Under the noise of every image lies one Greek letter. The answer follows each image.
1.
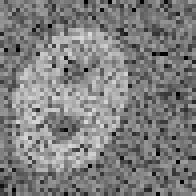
theta
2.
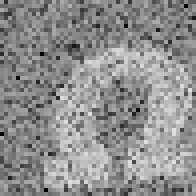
omega
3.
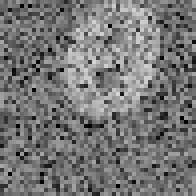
theta
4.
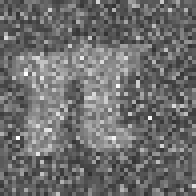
pi
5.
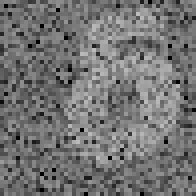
delta
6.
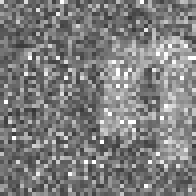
eta
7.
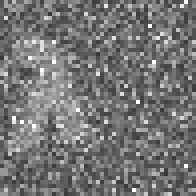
lambda
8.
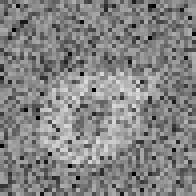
sigma
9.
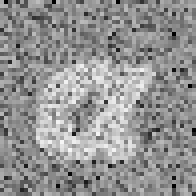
alpha
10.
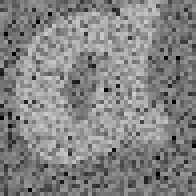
alpha
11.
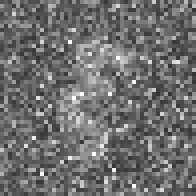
xi
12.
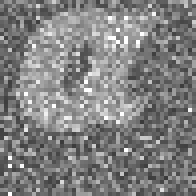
alpha
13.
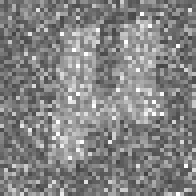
mu
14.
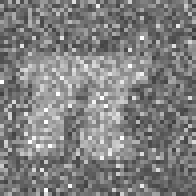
pi
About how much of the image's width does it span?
two thirds
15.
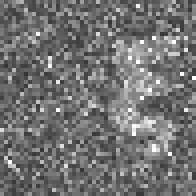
xi
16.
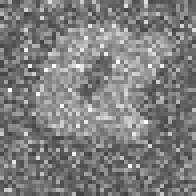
alpha
